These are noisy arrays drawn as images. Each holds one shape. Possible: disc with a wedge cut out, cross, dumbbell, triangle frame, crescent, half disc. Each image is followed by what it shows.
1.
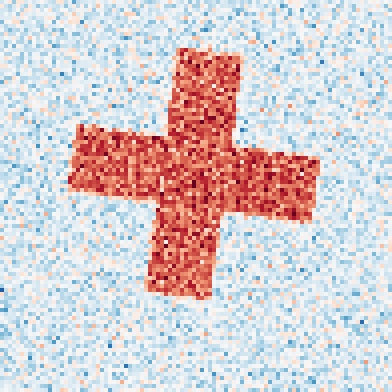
cross
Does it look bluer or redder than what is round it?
redder
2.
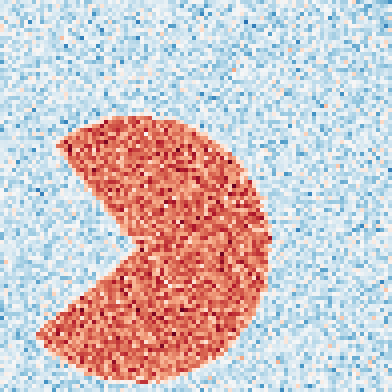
disc with a wedge cut out
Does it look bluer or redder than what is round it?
redder
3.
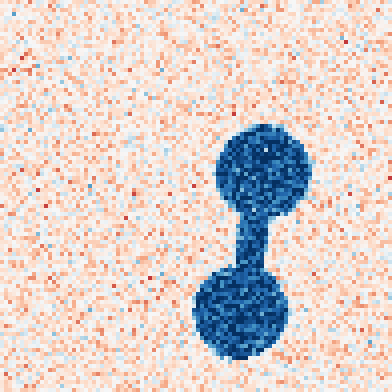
dumbbell
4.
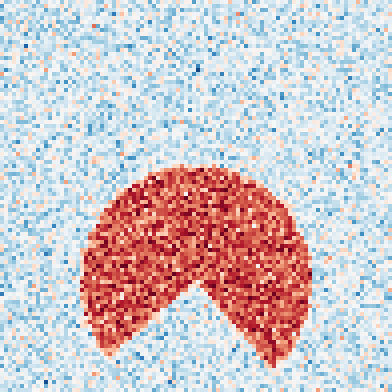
disc with a wedge cut out
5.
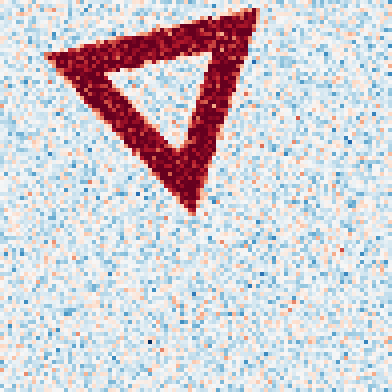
triangle frame
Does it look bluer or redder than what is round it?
redder
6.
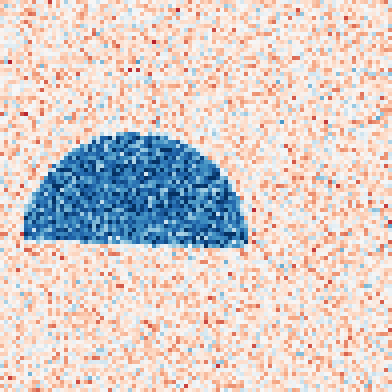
half disc
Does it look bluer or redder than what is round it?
bluer
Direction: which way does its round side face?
up
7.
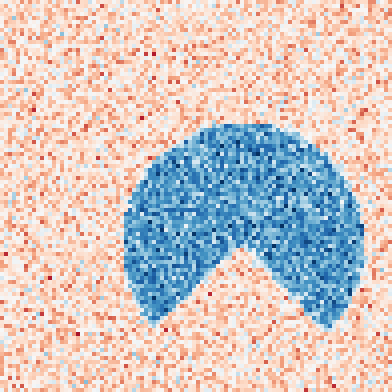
disc with a wedge cut out
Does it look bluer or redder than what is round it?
bluer
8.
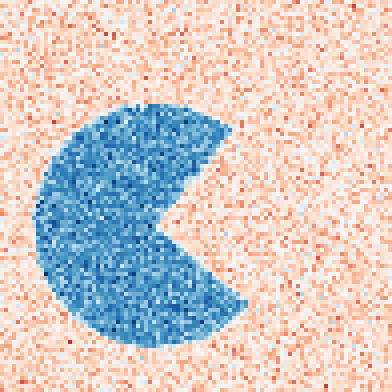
disc with a wedge cut out
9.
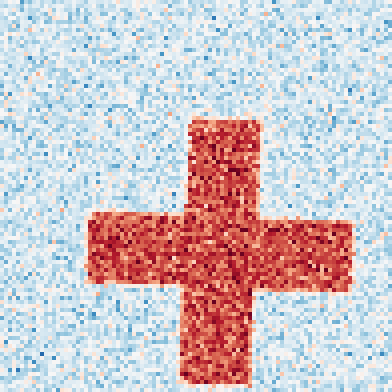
cross
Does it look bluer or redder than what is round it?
redder
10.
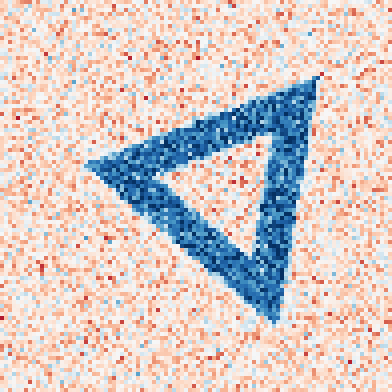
triangle frame
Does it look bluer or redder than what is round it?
bluer
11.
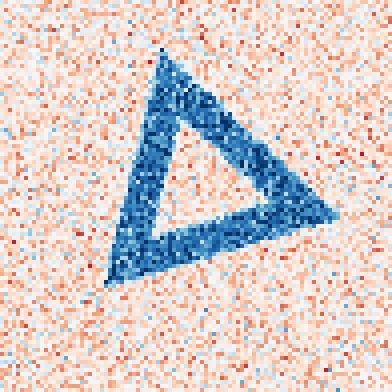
triangle frame
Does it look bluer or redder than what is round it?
bluer
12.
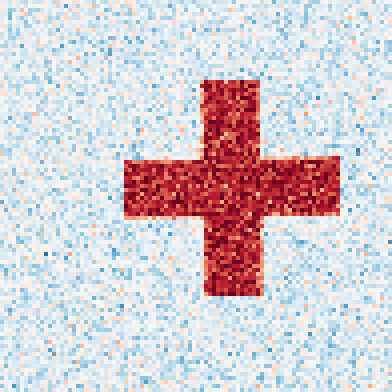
cross
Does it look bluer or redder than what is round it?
redder
